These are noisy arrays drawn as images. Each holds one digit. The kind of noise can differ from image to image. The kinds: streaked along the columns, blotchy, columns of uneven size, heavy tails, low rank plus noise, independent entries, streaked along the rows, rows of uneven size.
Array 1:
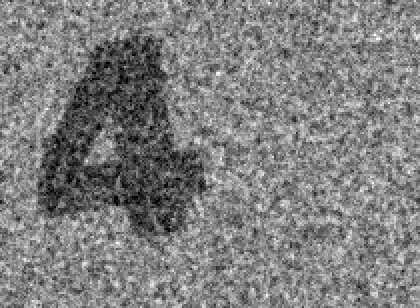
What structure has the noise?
blotchy
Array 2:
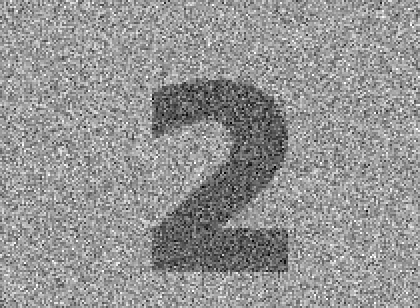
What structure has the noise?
independent entries
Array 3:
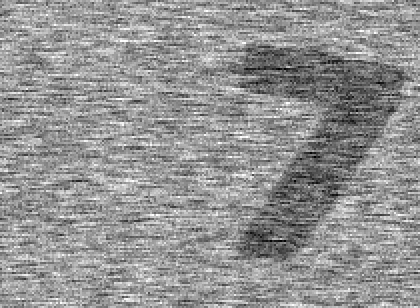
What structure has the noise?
streaked along the rows
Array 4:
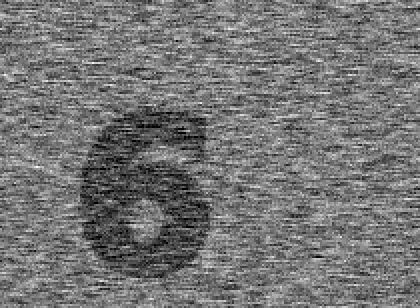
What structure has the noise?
streaked along the rows
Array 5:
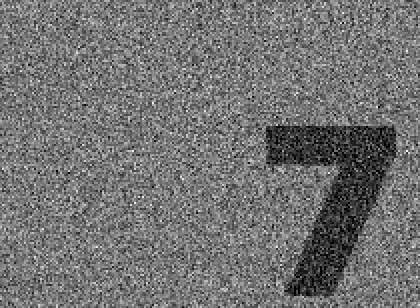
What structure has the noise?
low rank plus noise
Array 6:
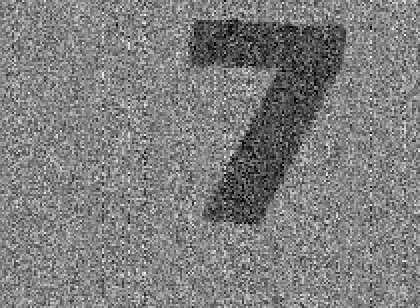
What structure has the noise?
columns of uneven size
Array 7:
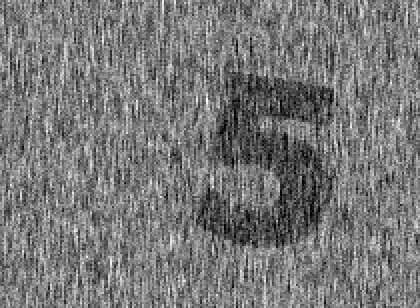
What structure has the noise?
streaked along the columns
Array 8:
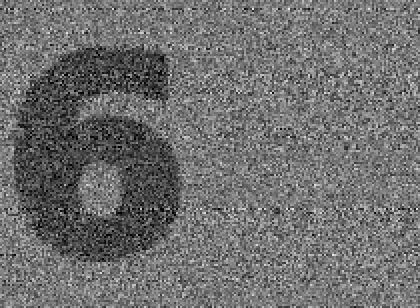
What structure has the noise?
rows of uneven size
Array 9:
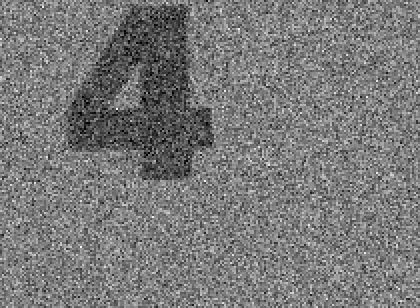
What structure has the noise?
independent entries
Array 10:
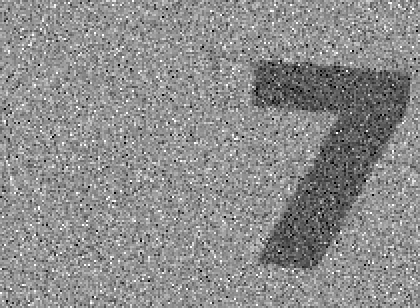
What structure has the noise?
heavy tails
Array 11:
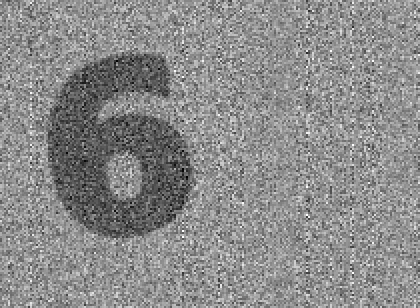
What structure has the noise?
columns of uneven size
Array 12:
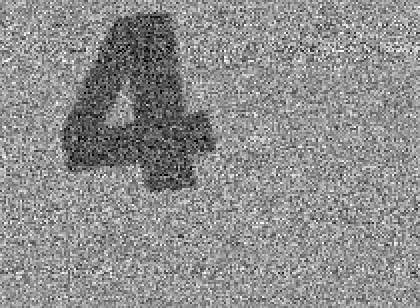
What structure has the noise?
rows of uneven size
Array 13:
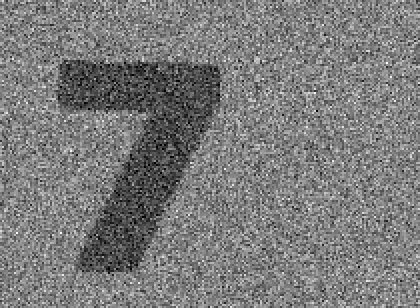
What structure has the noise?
low rank plus noise
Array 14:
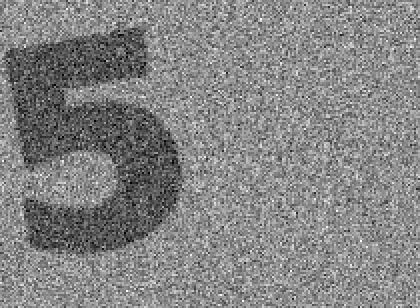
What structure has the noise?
low rank plus noise
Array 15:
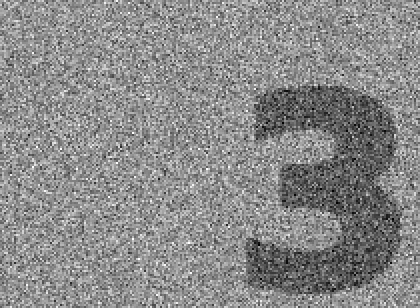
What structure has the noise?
independent entries
